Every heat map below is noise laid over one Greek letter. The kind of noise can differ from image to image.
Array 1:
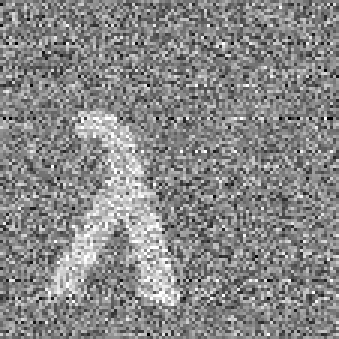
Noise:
rows of uneven size
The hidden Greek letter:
lambda
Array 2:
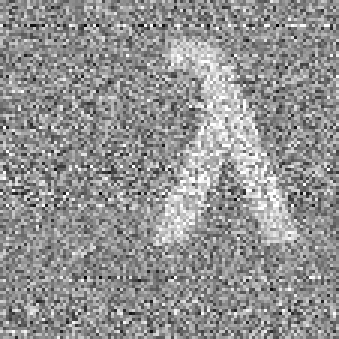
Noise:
rows of uneven size
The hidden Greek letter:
lambda
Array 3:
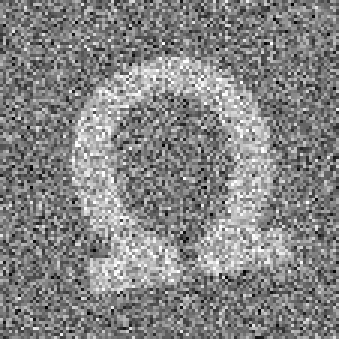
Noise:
low rank plus noise
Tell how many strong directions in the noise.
five to eight
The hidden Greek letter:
omega
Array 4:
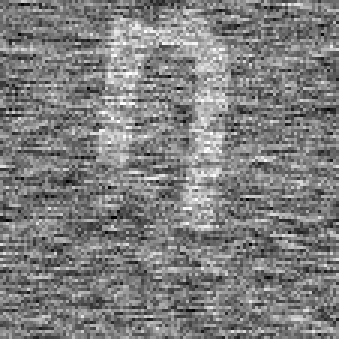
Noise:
streaked along the rows
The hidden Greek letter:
eta
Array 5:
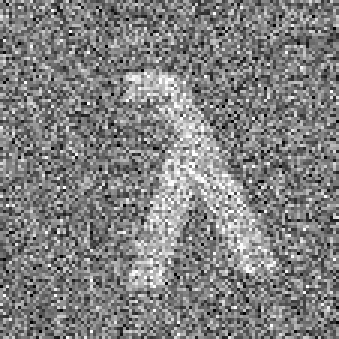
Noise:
low rank plus noise
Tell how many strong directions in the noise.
two
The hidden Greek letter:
lambda
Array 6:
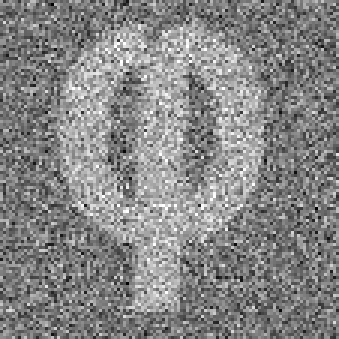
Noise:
low rank plus noise
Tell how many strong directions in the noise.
two
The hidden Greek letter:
phi
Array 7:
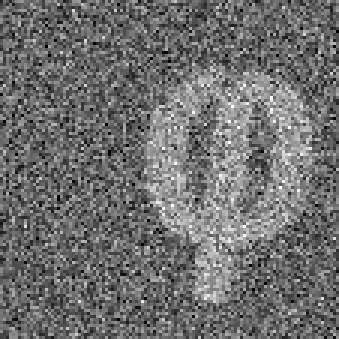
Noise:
independent entries
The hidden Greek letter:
phi
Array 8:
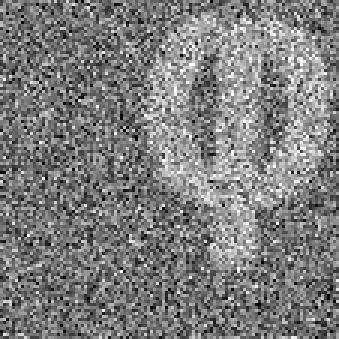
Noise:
independent entries
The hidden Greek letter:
phi
